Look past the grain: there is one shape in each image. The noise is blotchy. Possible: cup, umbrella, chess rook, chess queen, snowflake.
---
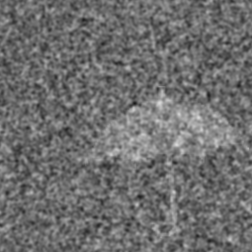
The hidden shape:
umbrella
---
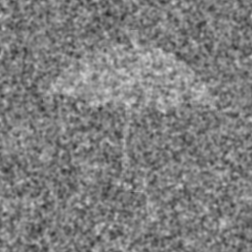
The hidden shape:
umbrella
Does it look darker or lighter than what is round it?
lighter
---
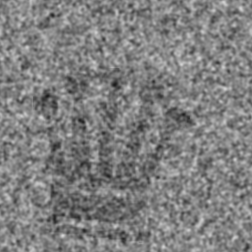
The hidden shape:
chess queen
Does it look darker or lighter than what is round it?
darker
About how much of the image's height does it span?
two thirds
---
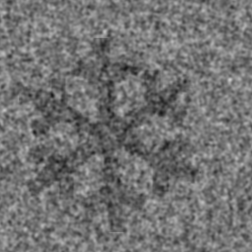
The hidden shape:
snowflake
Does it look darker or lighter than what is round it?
darker
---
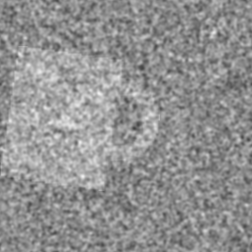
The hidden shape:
cup
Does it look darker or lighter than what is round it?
lighter
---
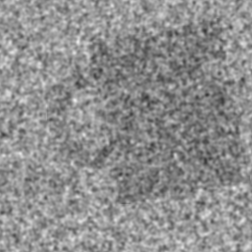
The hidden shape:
cup
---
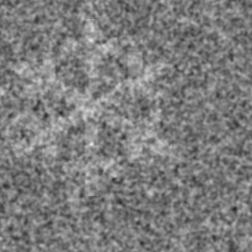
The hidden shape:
snowflake
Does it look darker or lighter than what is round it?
lighter
